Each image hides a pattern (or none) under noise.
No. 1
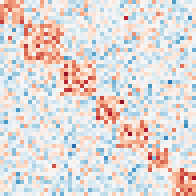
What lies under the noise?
blocks along the diagonal
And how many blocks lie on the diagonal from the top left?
7
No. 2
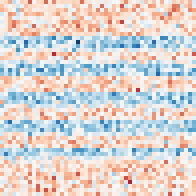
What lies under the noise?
bands of rows
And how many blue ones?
5
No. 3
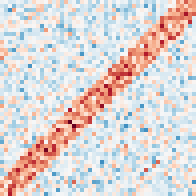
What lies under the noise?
a diagonal band
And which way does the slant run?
bottom left to top right
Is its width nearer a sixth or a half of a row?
a sixth
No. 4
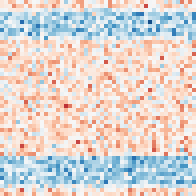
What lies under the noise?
bands of rows
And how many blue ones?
2
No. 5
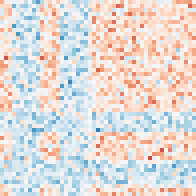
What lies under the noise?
bands of rows crossing bands of columns
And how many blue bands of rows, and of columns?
2 and 2
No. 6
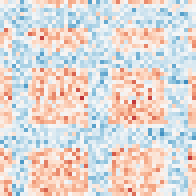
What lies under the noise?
bands of rows crossing bands of columns
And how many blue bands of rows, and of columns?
3 and 3
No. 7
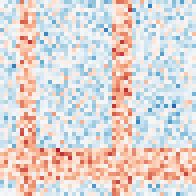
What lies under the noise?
bands of rows crossing bands of columns
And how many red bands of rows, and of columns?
1 and 2
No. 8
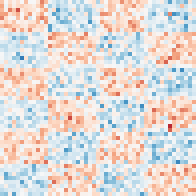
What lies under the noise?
a checkerboard
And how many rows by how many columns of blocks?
6 by 4
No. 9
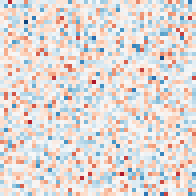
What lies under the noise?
only noise
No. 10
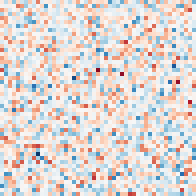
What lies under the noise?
only noise
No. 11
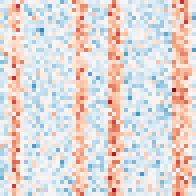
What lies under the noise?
bands of columns
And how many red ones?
4
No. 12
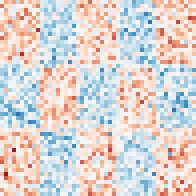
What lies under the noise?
a checkerboard
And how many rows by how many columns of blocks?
3 by 5
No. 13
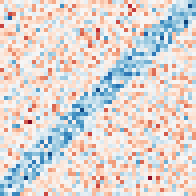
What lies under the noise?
a diagonal band
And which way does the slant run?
bottom left to top right
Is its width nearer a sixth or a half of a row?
a sixth
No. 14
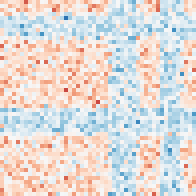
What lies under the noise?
bands of rows crossing bands of columns
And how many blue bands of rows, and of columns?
2 and 2
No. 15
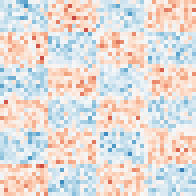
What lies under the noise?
a checkerboard
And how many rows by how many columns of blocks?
6 by 4
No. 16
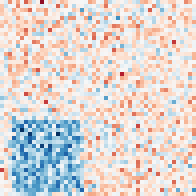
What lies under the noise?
one block
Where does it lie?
bottom left
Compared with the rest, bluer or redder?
bluer
